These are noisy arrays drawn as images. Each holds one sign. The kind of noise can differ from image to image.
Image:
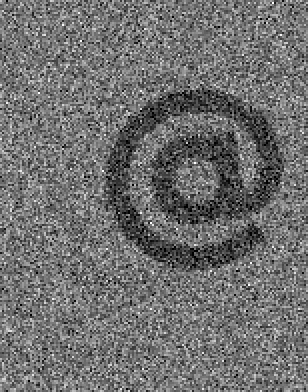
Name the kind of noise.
independent entries
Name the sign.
at sign
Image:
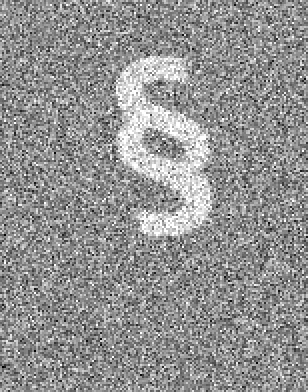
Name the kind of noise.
independent entries
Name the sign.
section sign
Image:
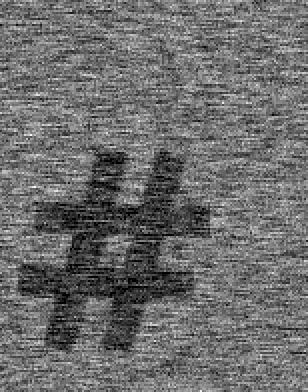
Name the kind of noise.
streaked along the rows
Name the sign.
hash sign
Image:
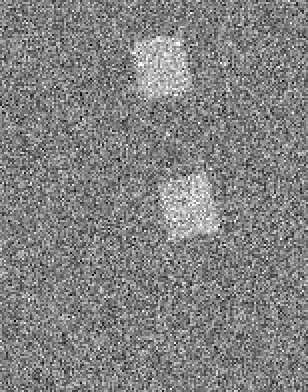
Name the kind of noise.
low rank plus noise
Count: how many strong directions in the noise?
three or four
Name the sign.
colon
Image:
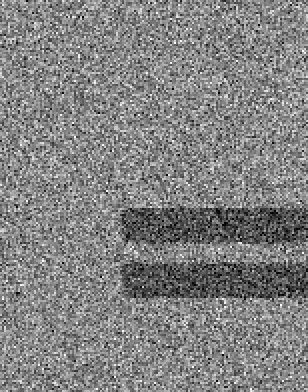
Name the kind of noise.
independent entries
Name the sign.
equals sign
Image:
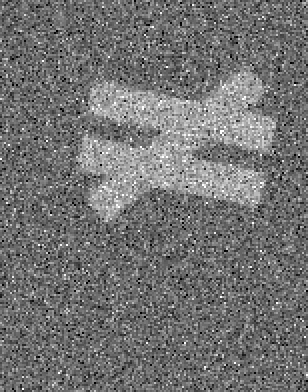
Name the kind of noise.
heavy tails
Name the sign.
not-equal sign
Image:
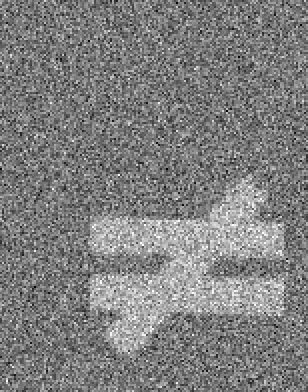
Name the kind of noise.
low rank plus noise
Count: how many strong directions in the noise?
two
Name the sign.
not-equal sign
